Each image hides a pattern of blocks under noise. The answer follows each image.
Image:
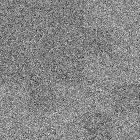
mirrored about the diagonal from the top left
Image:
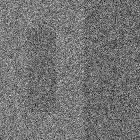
top and bottom mirror each other
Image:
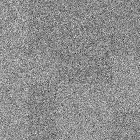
no symmetry
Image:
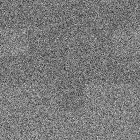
left and right mirror each other
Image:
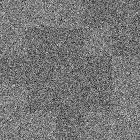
mirrored about the diagonal from the bottom left
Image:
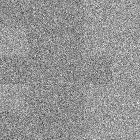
top and bottom mirror each other
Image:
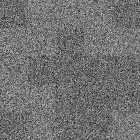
mirrored about the diagonal from the top left
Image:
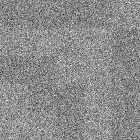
mirrored about the diagonal from the bottom left
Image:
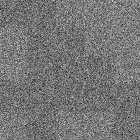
mirrored about the diagonal from the bottom left
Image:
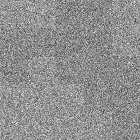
no symmetry
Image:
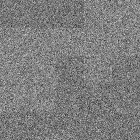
no symmetry
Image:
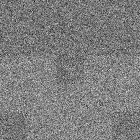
left and right mirror each other
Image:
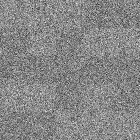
the same after a half turn
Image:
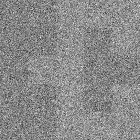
top and bottom mirror each other
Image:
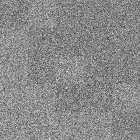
mirrored about the diagonal from the bottom left
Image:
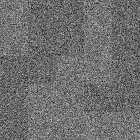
no symmetry
